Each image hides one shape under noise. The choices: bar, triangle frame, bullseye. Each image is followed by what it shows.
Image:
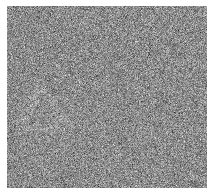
triangle frame
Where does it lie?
middle left
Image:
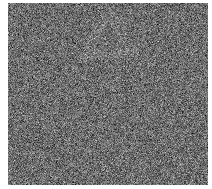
triangle frame
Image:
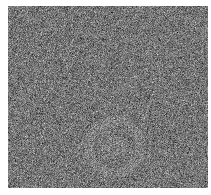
bullseye
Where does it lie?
bottom middle
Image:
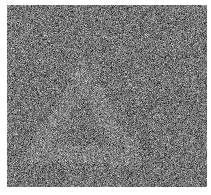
triangle frame
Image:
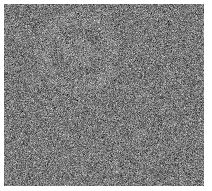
bullseye
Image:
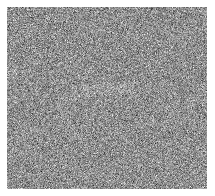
bar
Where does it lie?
centre
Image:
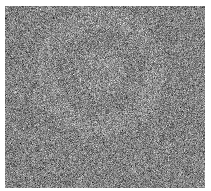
bullseye
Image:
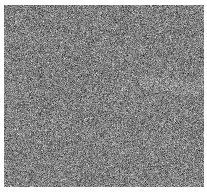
bar
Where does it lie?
middle right
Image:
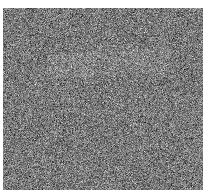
bar
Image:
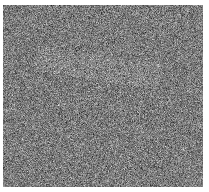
bar
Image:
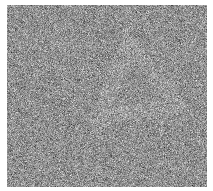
triangle frame
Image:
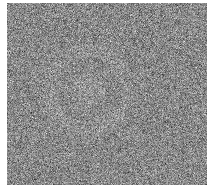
bullseye
